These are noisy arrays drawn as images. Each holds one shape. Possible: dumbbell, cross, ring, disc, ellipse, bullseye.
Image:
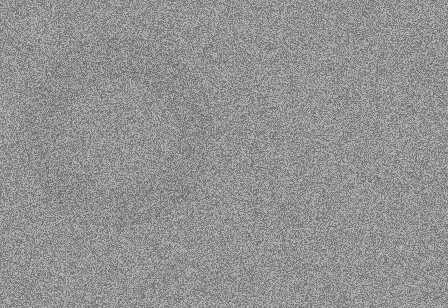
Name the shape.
ring
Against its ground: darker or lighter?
darker
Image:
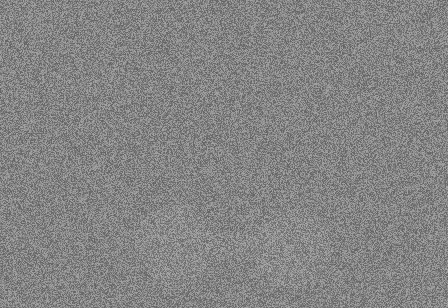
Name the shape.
dumbbell
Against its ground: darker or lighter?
lighter
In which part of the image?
bottom middle
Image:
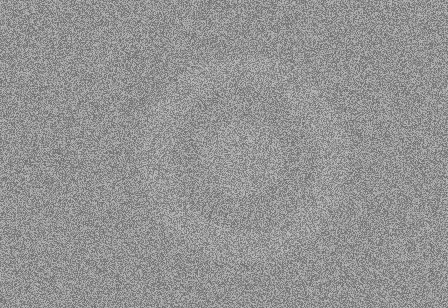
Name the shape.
bullseye
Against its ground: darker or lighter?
lighter
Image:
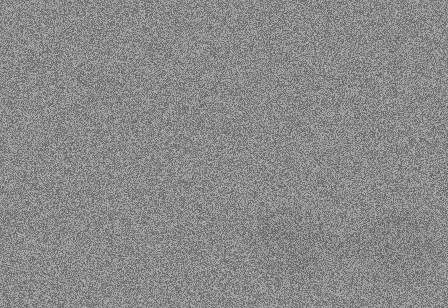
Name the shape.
dumbbell
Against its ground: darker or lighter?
darker
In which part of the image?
bottom right
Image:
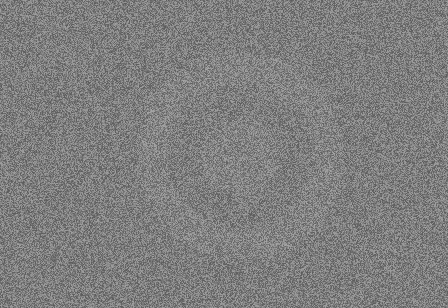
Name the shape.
bullseye
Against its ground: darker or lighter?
lighter
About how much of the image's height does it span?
two thirds
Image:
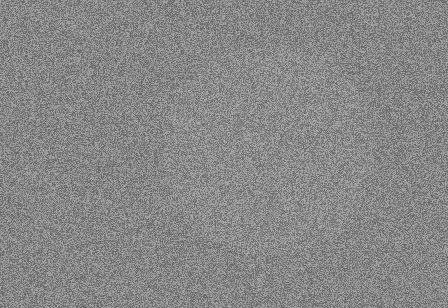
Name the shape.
disc
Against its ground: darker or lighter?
lighter
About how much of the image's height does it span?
two thirds
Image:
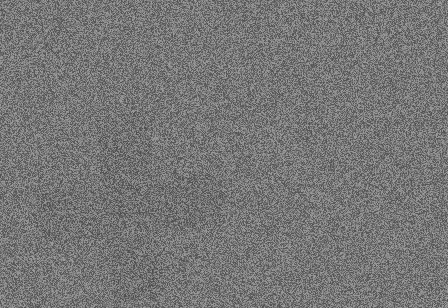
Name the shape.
cross
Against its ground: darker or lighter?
darker
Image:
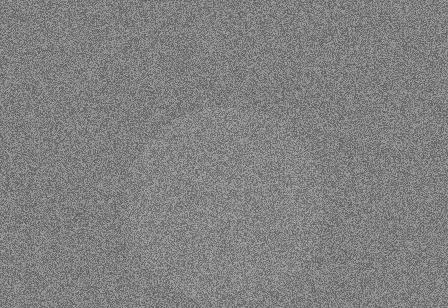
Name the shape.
disc
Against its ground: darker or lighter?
lighter
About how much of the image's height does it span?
two thirds
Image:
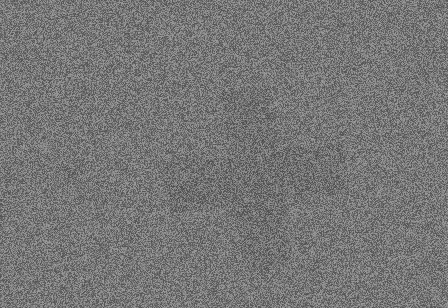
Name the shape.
cross
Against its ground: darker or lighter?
darker
